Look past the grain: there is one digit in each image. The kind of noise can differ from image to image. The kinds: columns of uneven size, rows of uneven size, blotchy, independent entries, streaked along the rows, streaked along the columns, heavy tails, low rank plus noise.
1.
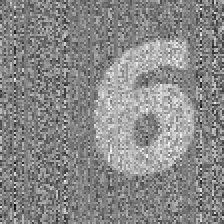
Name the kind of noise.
columns of uneven size
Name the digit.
6
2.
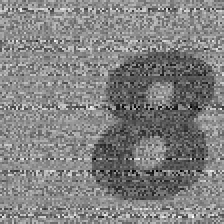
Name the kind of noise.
rows of uneven size
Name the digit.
8
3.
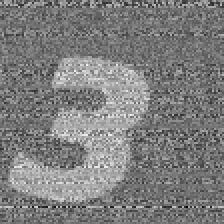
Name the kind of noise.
rows of uneven size
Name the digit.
3
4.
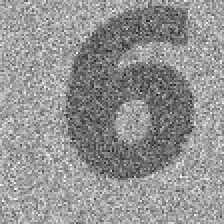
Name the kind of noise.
independent entries
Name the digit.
6
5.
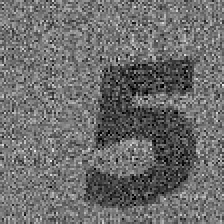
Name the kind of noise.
low rank plus noise
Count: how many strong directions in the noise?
five to eight
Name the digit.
5
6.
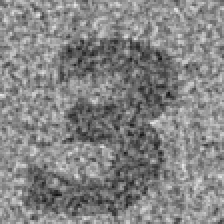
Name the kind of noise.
blotchy
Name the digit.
3
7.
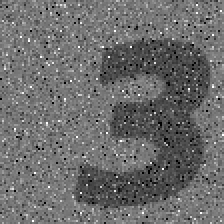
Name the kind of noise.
heavy tails
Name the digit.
3
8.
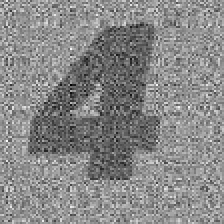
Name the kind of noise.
low rank plus noise
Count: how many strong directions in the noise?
three or four
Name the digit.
4
